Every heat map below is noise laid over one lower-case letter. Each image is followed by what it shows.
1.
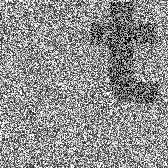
t
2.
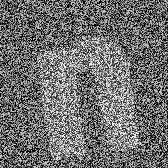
n
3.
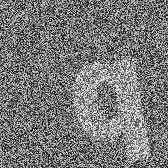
q
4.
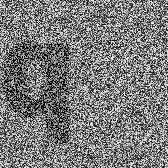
q
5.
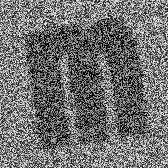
m
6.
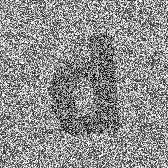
d
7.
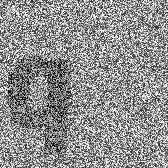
q
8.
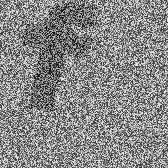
f
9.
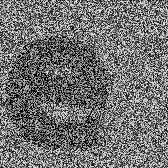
e
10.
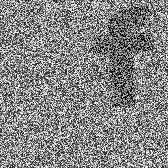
f
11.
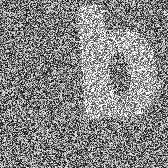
b
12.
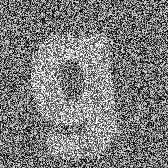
g
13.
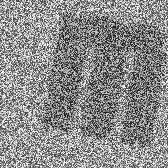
m
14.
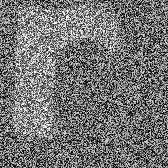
r
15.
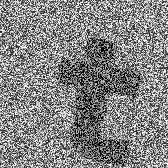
t
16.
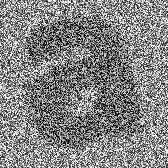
a
